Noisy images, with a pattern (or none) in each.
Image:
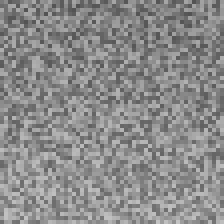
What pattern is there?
a smooth slope
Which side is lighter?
bottom
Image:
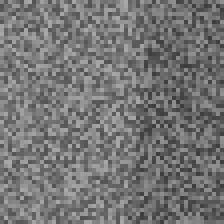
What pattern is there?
a sharp edge
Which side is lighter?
left
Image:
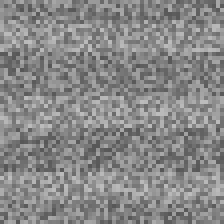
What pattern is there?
horizontal stripes
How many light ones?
3
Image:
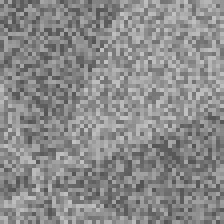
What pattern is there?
spokes from one point
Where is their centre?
bottom left
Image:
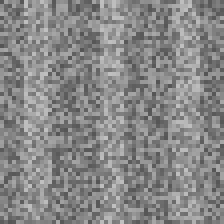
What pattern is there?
vertical stripes
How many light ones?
3
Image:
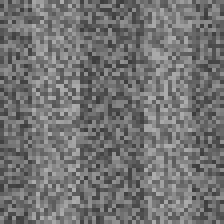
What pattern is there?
vertical stripes
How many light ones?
2
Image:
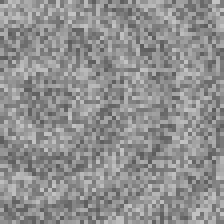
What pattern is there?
rings round one point
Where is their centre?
middle left
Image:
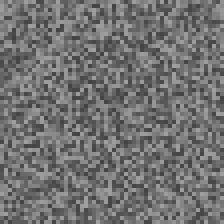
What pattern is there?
only noise
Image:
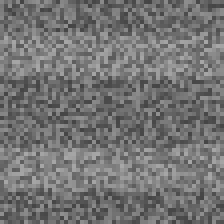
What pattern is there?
horizontal stripes
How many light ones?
2
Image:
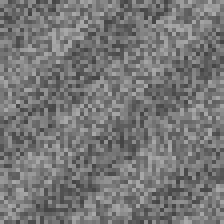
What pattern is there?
diagonal stripes
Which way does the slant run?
bottom left to top right
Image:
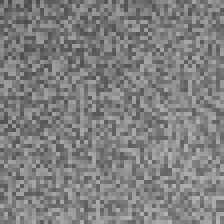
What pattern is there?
a smooth slope
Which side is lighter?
bottom right
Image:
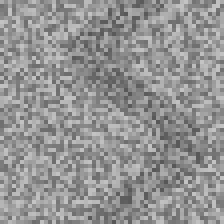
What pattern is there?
a wavy band
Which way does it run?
top to bottom
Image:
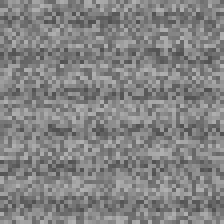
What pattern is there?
horizontal stripes
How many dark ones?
6
